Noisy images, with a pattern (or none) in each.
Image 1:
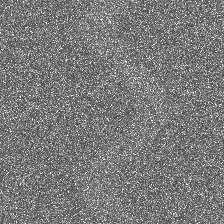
a wavy band
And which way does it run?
top to bottom
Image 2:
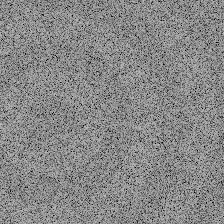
rings round one point
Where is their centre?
middle left
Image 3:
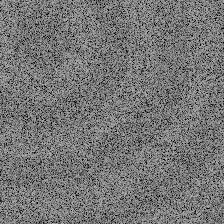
rings round one point
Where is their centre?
top left
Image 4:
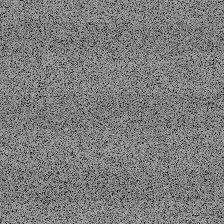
horizontal stripes
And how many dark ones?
3
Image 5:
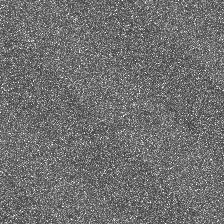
diagonal stripes
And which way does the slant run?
top left to bottom right
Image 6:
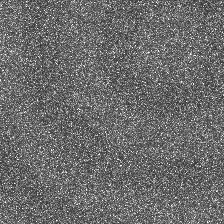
rings round one point
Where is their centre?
top right
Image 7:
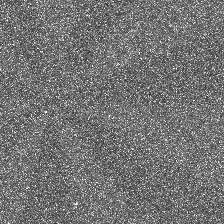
spokes from one point
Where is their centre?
middle left
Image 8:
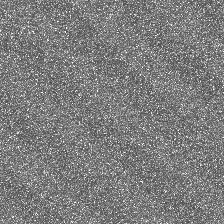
diagonal stripes
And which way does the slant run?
top left to bottom right
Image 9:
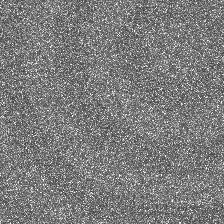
rings round one point
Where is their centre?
top right
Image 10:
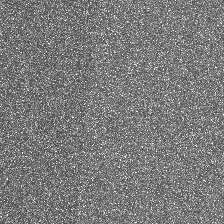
a sharp edge
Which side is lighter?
right
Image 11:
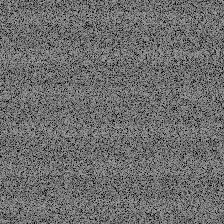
horizontal stripes
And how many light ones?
6
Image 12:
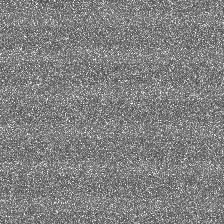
horizontal stripes
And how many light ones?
6
